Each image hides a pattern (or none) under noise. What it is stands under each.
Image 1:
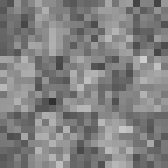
a checkerboard
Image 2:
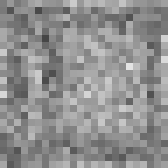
bands of rows crossing bands of columns
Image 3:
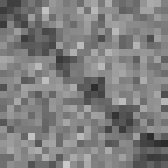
blocks along the diagonal
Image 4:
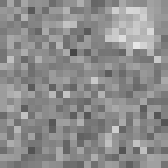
one block
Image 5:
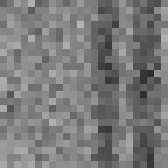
bands of columns
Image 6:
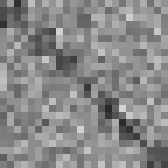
blocks along the diagonal
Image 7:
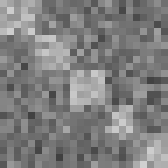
blocks along the diagonal
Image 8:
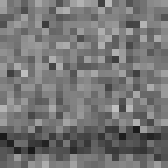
one band of rows
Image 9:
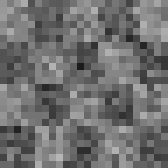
a checkerboard
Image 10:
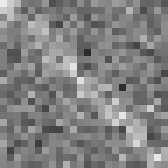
blocks along the diagonal
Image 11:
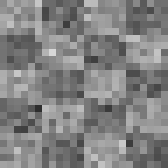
a checkerboard
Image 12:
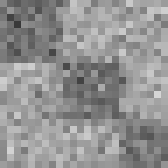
blocks along the diagonal
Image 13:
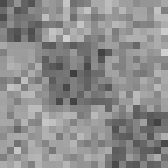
blocks along the diagonal
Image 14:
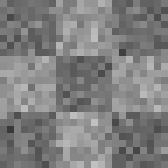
a checkerboard
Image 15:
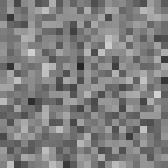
only noise
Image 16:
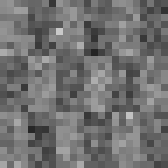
a checkerboard
